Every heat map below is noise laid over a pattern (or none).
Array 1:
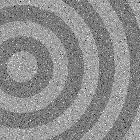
rings round one point
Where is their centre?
middle left
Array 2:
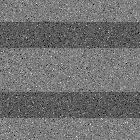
horizontal stripes
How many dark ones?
2
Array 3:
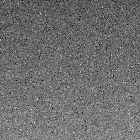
a smooth slope
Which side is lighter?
bottom
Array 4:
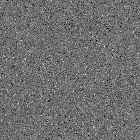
only noise
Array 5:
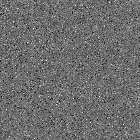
only noise
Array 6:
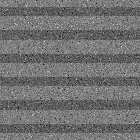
horizontal stripes
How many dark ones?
6
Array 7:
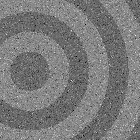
rings round one point
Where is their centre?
middle left
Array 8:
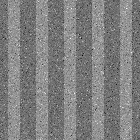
vertical stripes
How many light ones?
5
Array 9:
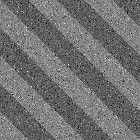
diagonal stripes
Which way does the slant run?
top left to bottom right
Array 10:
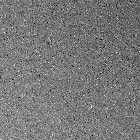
a smooth slope
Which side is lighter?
bottom left
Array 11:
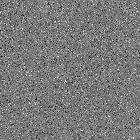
only noise
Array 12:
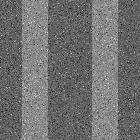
vertical stripes
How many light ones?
2
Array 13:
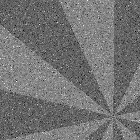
spokes from one point
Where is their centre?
bottom right
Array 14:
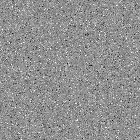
only noise
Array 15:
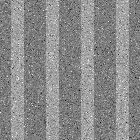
vertical stripes
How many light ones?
4
